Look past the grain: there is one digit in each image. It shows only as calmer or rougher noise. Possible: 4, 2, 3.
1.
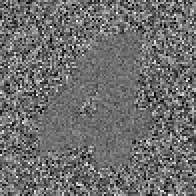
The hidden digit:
4
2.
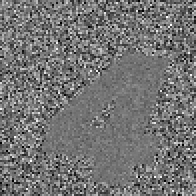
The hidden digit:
4
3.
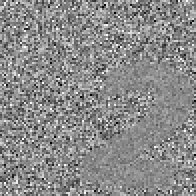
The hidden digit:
2
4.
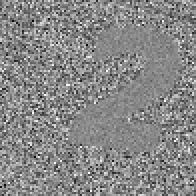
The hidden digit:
2
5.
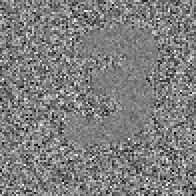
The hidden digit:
3
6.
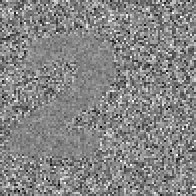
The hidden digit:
2
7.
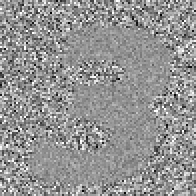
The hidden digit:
3
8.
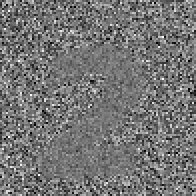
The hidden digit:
2
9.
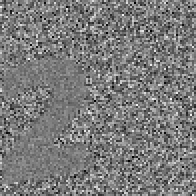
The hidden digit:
2
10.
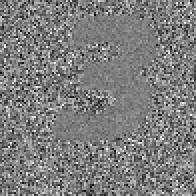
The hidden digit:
3
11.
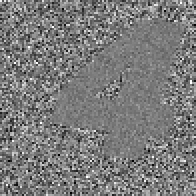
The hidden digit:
4
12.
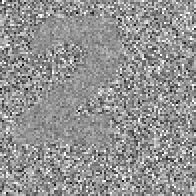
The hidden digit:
2
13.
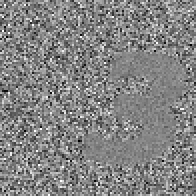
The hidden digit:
3
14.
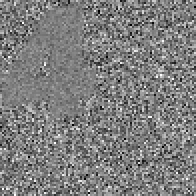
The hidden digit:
4
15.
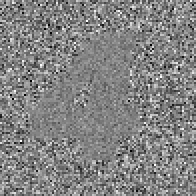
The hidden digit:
4
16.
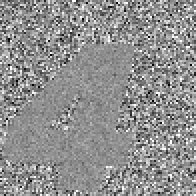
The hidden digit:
4
